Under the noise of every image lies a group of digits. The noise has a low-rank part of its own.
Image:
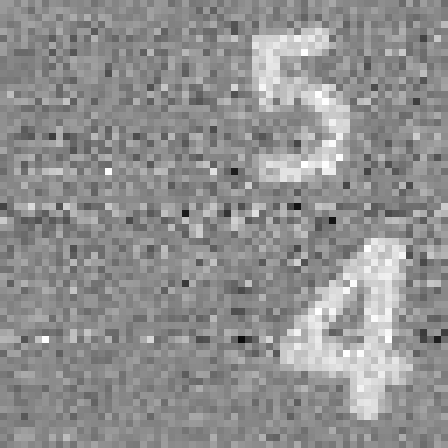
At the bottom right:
4
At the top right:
5
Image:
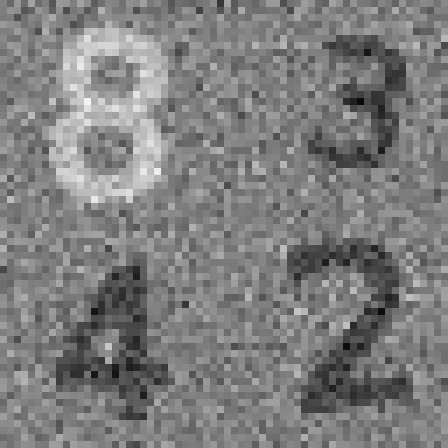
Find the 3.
top right
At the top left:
8
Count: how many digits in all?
4
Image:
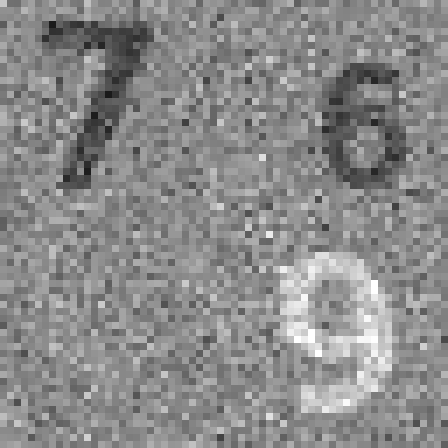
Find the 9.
bottom right
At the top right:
6
